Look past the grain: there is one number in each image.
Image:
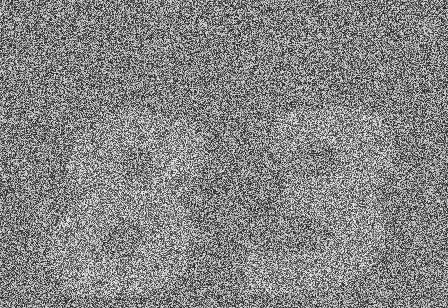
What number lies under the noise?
83
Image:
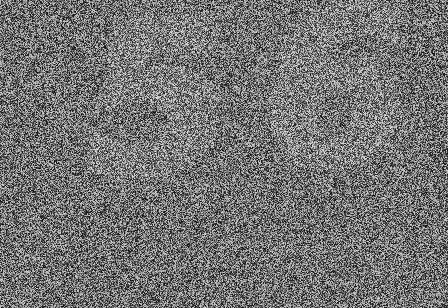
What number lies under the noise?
56
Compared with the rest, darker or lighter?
lighter
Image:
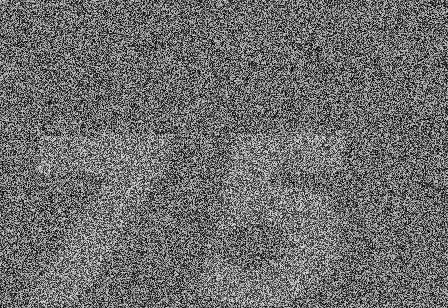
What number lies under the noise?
75
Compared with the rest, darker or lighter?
lighter
